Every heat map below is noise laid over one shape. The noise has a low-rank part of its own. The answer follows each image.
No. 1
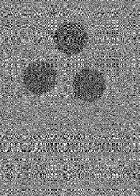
three dots
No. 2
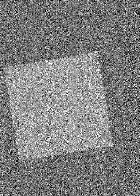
square
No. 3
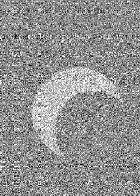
crescent
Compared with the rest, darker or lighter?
lighter
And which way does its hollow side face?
down and right
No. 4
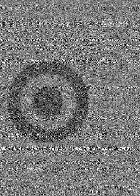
bullseye
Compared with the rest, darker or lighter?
darker
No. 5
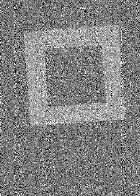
square frame
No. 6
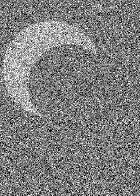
crescent
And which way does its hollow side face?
down and right
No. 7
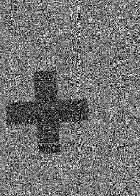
cross
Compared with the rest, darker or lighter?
darker
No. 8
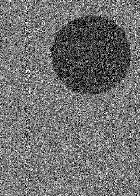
disc
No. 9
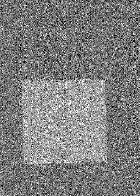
square
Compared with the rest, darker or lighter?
lighter
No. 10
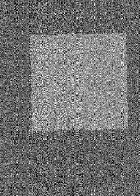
square
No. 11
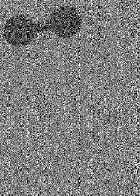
dumbbell
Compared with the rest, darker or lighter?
darker
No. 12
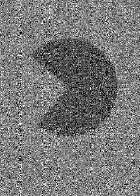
disc with a wedge cut out
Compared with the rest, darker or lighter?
darker
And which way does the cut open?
left
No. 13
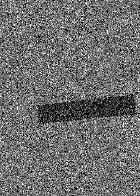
bar
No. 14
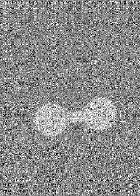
dumbbell
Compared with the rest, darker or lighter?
lighter
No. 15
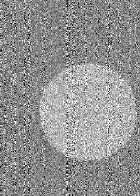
disc
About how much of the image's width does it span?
two thirds
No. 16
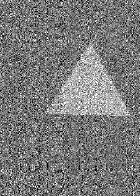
triangle
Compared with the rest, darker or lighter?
lighter
